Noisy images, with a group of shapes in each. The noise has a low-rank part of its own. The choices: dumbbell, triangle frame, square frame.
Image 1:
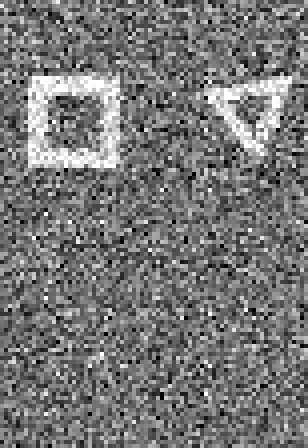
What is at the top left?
square frame
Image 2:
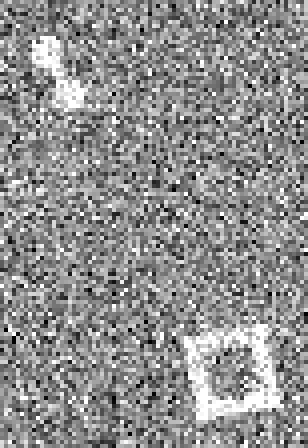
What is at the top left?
dumbbell
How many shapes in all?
2
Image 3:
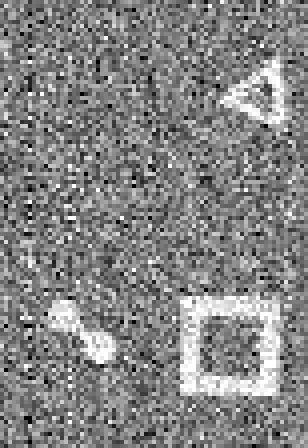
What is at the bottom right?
square frame
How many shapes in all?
3
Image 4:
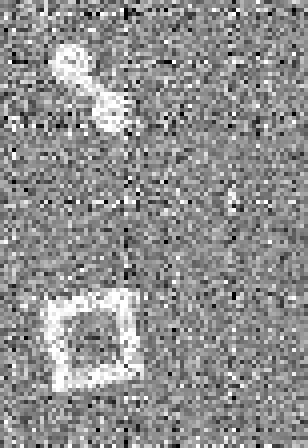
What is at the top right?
nothing
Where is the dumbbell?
top left
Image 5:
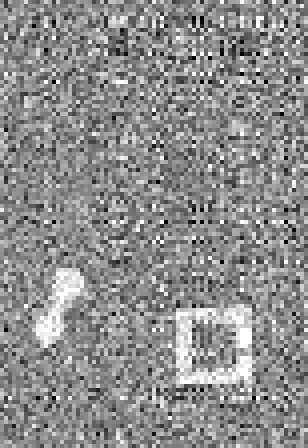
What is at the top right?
nothing
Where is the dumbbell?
bottom left
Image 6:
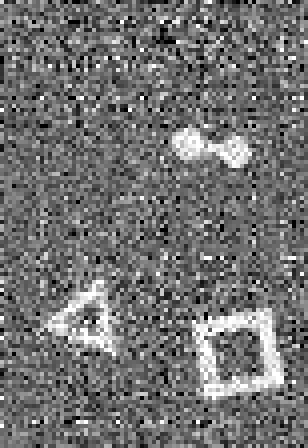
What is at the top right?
dumbbell
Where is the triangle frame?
bottom left
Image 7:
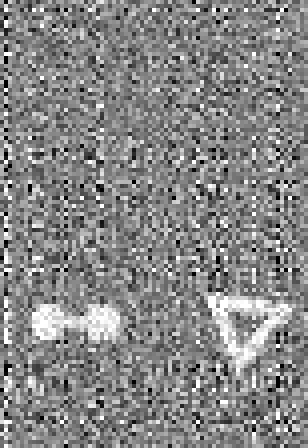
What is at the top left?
nothing
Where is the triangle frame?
bottom right
